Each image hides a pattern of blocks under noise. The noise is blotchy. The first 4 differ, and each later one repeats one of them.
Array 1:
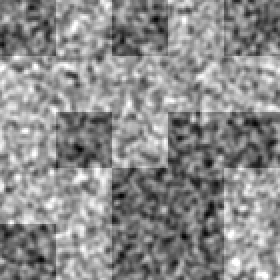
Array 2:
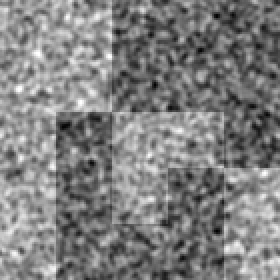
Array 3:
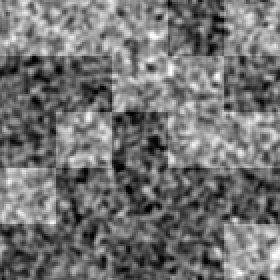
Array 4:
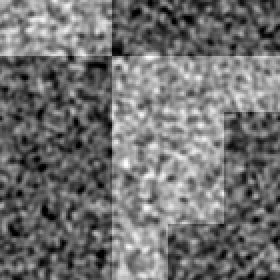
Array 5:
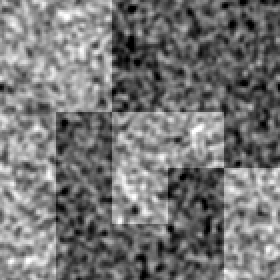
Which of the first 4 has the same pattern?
2
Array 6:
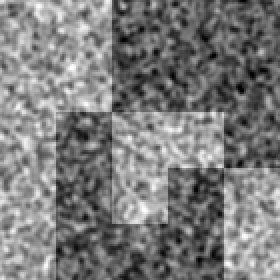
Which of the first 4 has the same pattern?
2
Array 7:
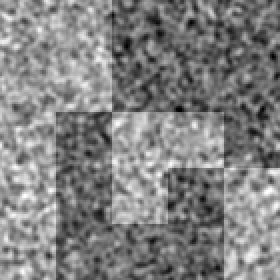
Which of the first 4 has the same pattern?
2
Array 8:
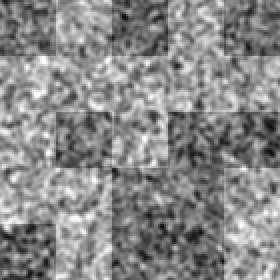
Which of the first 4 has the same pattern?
1
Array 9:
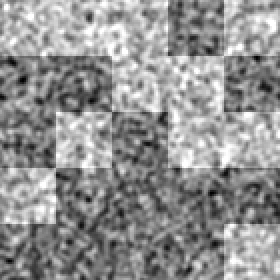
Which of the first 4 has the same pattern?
3
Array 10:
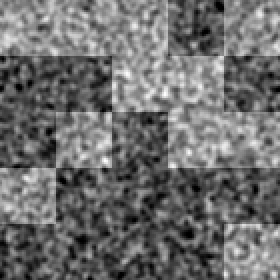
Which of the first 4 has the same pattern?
3
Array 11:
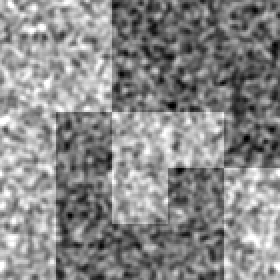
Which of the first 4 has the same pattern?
2
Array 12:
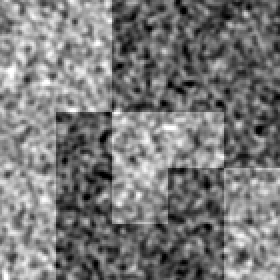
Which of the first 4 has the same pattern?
2
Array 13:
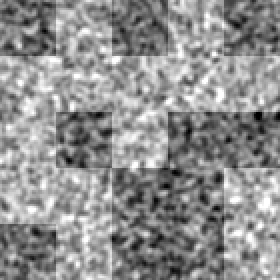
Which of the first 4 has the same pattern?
1
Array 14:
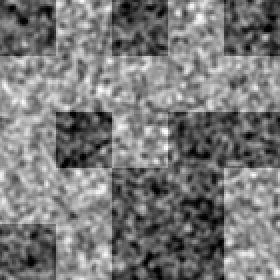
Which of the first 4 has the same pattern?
1
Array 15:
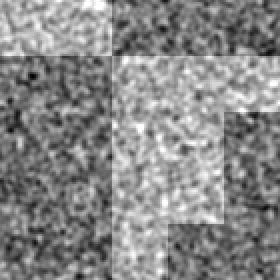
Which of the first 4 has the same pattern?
4
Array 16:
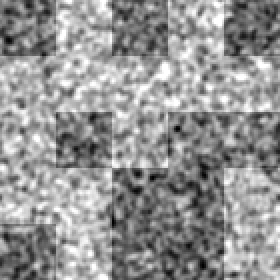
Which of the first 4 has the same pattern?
1
